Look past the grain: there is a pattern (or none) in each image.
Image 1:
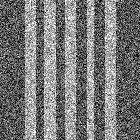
bands of columns
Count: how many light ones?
5
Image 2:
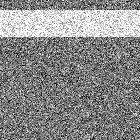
one band of rows
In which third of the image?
top
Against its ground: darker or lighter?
lighter
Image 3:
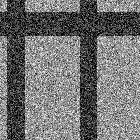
bands of rows crossing bands of columns
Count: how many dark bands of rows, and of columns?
1 and 2
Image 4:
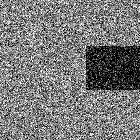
one block
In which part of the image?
middle right
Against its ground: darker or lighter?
darker
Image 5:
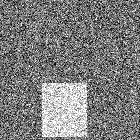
one block
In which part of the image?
bottom middle
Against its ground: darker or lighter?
lighter
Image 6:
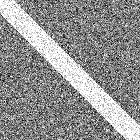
a diagonal band
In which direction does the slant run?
top left to bottom right
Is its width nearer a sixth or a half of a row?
a sixth
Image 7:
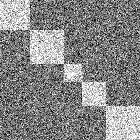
blocks along the diagonal
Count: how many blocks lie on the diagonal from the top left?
5
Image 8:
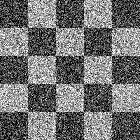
a checkerboard
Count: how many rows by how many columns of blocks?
5 by 5
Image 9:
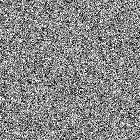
only noise
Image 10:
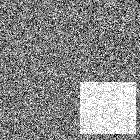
one block
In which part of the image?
bottom right
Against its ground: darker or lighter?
lighter
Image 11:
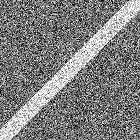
a diagonal band
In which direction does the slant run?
bottom left to top right
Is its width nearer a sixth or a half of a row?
a sixth
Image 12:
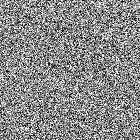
only noise
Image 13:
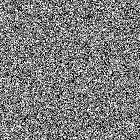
only noise
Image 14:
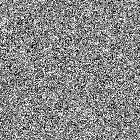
only noise
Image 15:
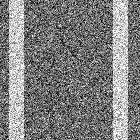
bands of columns
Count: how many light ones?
2
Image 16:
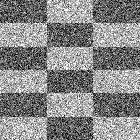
a checkerboard
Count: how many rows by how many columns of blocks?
6 by 3
